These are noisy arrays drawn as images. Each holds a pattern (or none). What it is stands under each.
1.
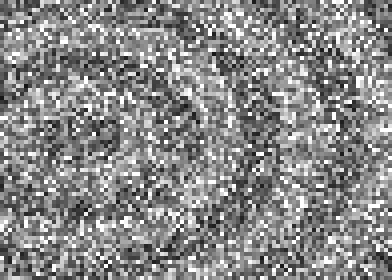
rings round one point
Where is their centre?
middle left
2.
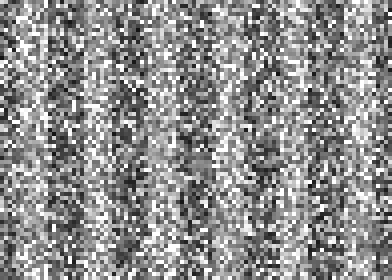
vertical stripes
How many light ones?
6
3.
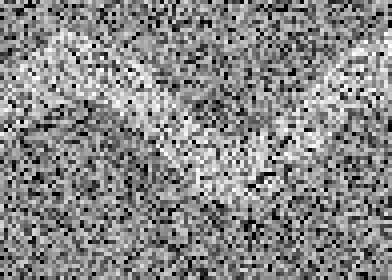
a wavy band
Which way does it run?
left to right
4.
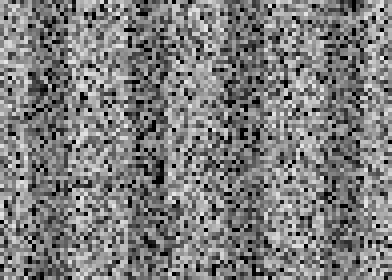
vertical stripes
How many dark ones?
4
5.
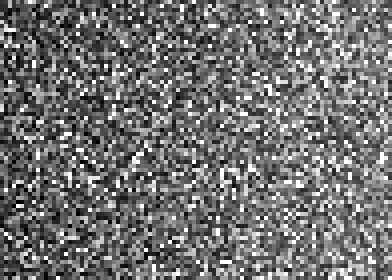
a smooth slope
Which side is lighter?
right
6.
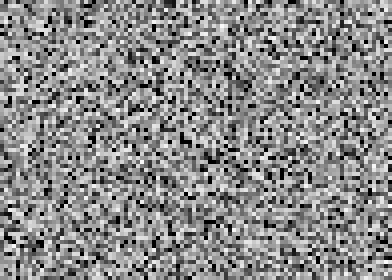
only noise
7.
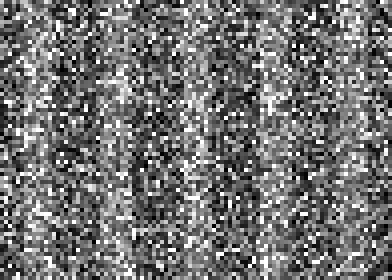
vertical stripes
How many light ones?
5
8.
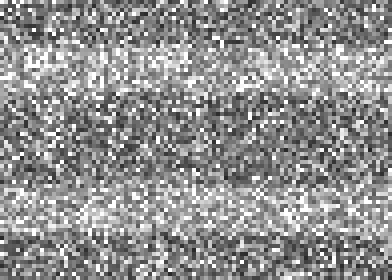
horizontal stripes
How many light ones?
2
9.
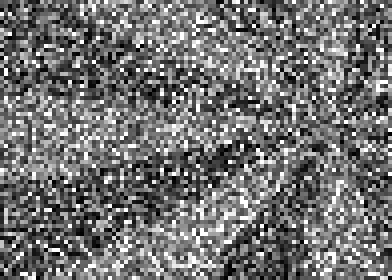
spokes from one point
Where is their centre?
middle right
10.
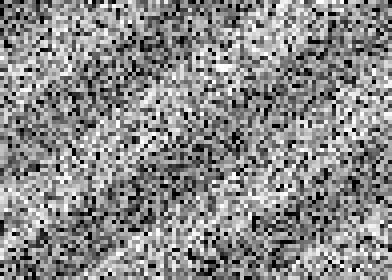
diagonal stripes
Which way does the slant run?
bottom left to top right
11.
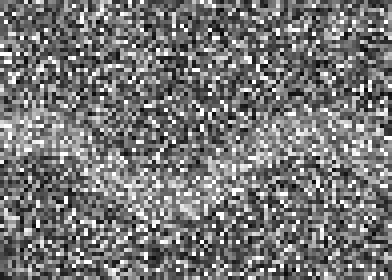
a wavy band
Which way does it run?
left to right
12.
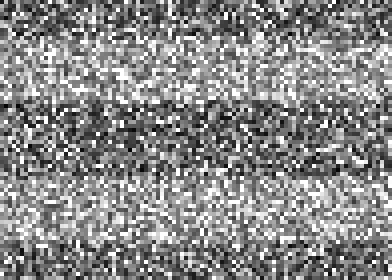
horizontal stripes
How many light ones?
2
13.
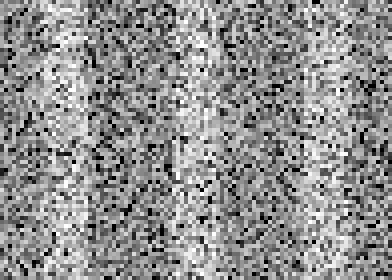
vertical stripes
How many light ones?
3
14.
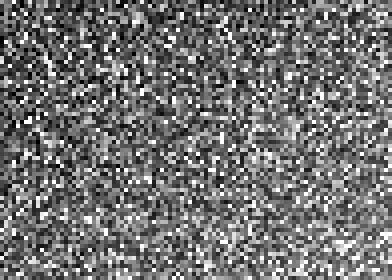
a smooth slope
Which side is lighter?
bottom right
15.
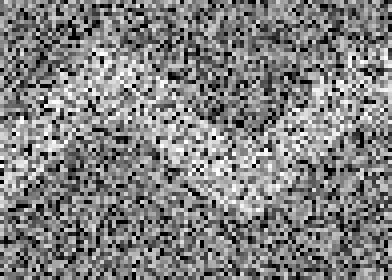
a wavy band
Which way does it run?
left to right
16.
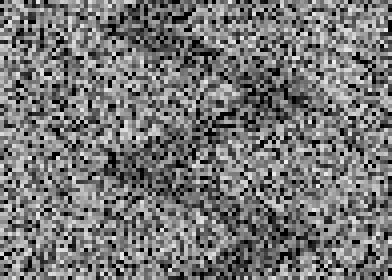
a wavy band
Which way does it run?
top to bottom
